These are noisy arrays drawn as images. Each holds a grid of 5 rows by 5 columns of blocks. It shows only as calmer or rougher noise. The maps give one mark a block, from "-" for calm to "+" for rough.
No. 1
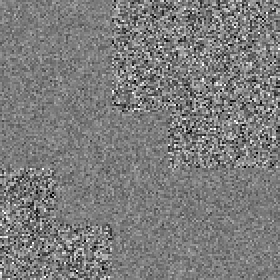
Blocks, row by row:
- - + + +
- - + + +
- - - + +
+ - - - -
+ + - - -
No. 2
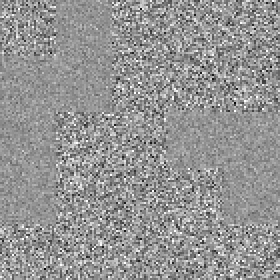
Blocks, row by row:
+ - + + +
- - + + +
- + + - -
- + + + -
+ + + + +
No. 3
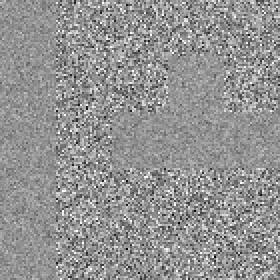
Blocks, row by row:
- + + + +
- + + - +
- + - - -
- + + + +
- + + + +
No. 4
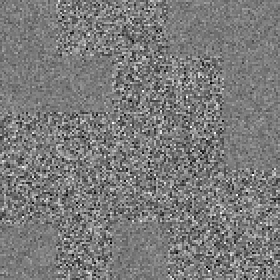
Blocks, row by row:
- + + - -
- - + + -
+ + + + -
+ + + + +
- + - + +
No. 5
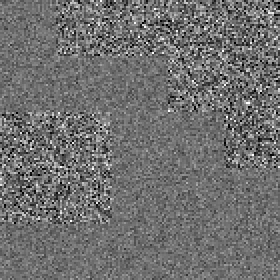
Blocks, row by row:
- + + + +
- - - + +
+ + - - +
+ + - - -
- - - - -
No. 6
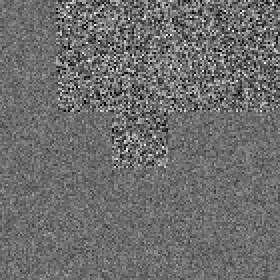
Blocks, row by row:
- + + + +
- + + + +
- - + - -
- - - - -
- - - - -
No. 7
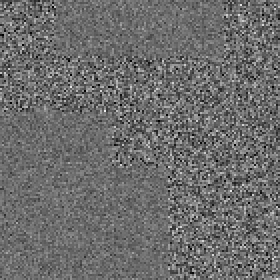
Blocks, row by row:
+ - - - +
+ + + + +
- - + + +
- - - + +
- - - + +
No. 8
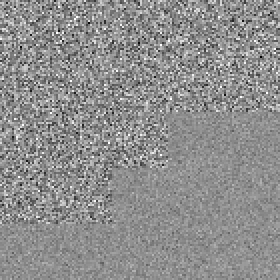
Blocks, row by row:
+ + + + +
+ + + + +
+ + + - -
+ + - - -
- - - - -
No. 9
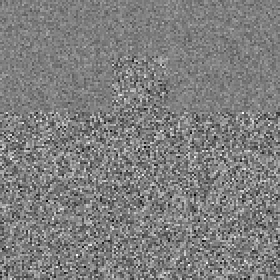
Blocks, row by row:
- - - - -
- - + - -
+ + + + +
+ + + + +
+ + + + +
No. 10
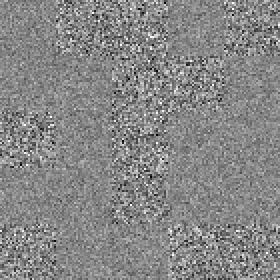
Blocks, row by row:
- + + - +
- - + + -
+ - + - -
- - + - -
+ - - + +
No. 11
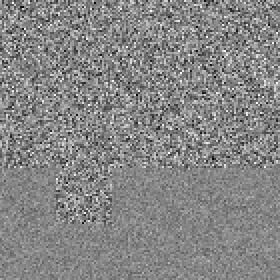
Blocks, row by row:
+ + + + +
+ + + + +
+ + + + +
- + - - -
- - - - -
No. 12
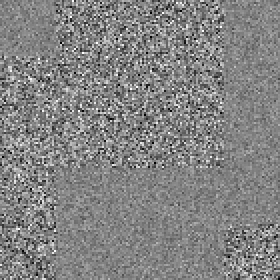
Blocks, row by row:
- + + + -
+ + + + -
+ + + + -
+ - - - -
+ - - - +
